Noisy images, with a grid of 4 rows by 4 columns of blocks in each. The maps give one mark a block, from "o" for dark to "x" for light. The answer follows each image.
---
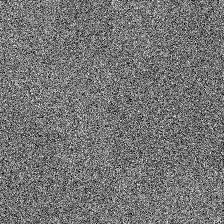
xoxo
xxoo
oxoo
ooxx
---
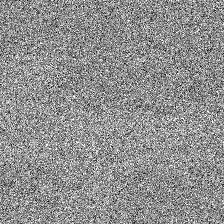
oooo
xooo
xxxx
oxoo
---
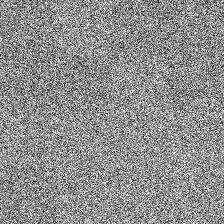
oxoo
ooxo
xxxx
oxxx
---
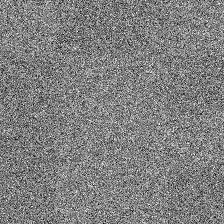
xoox
oxxo
oxxx
oxxo
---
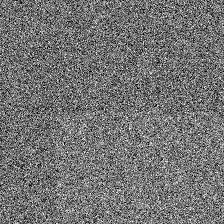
oooo
oooo
oxxx
oxxx
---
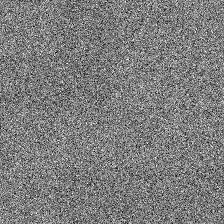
xoxx
ooxx
xxxx
xooo
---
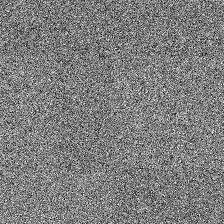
oooo
xoxx
xoxx
xxoo
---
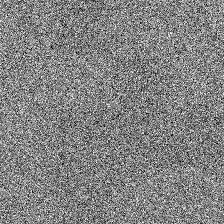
xoxx
xxox
xooo
xoxx
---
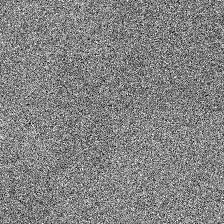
xxoo
xooo
xoxx
oxxx
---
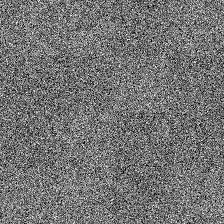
xxox
ooxo
oxoo
xxox
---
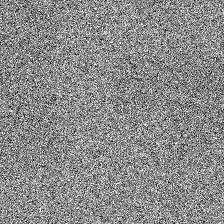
oxxx
oxoo
oxxo
xxxx
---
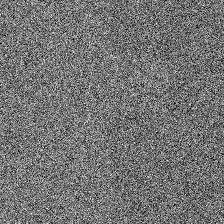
xxoo
xxxo
xxoo
xxoo
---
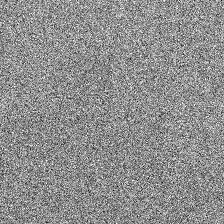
xxxx
xoxx
ooox
oooo
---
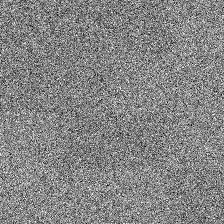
ooox
ooxx
xoox
xxxo
